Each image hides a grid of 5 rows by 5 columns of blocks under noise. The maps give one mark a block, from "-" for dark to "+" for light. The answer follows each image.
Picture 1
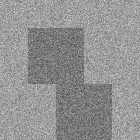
+ + + + +
+ - - + +
+ - - + +
+ + - - +
+ + - - +
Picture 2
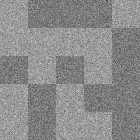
+ - - - +
+ + + + -
- + - + -
+ - + - -
+ - + + -
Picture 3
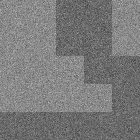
+ + - - +
+ + - - +
+ + + - -
+ + + + -
- - - - -
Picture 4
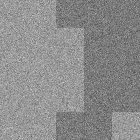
+ + - - -
+ + + - -
+ + + - -
+ + + - -
+ + - - +
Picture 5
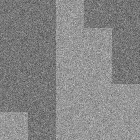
- - + - -
- - + + -
- - + + -
- - + + +
+ - + + +
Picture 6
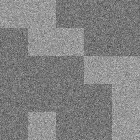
+ + - - -
- + + - -
- - - + +
- - - - +
- + - - +
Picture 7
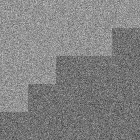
+ + + + +
+ + + + -
+ + - - -
+ - - - -
- - - - -
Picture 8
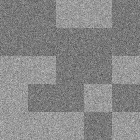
- - + + -
- - - - -
+ + - - +
+ - - + -
+ + + - +
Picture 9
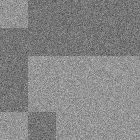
+ - - - -
- - - - -
- + + + +
- + + + +
+ - + + +
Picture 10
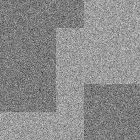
- - - + +
- - + + +
- - + + +
- - + - -
+ + + - -
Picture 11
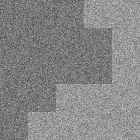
- - - + +
- - - - +
- - - - +
- - + + +
- + + + +
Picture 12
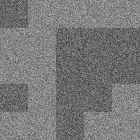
- + + + +
+ + - - -
+ + - - -
- + - - +
+ + - + +
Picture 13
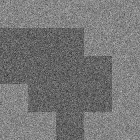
+ + + + +
- - - + +
- - - - +
+ - - - +
+ + - + +
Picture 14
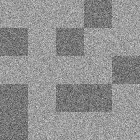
+ + + - +
- + - + +
+ + + + -
- + - - +
- + + + +
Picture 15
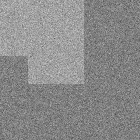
+ + + - -
+ + + - -
- + + - -
- - - - -
- - - - -
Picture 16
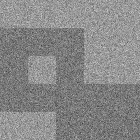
+ + + + +
- - - + +
- + - + +
- - - - -
+ + - - -
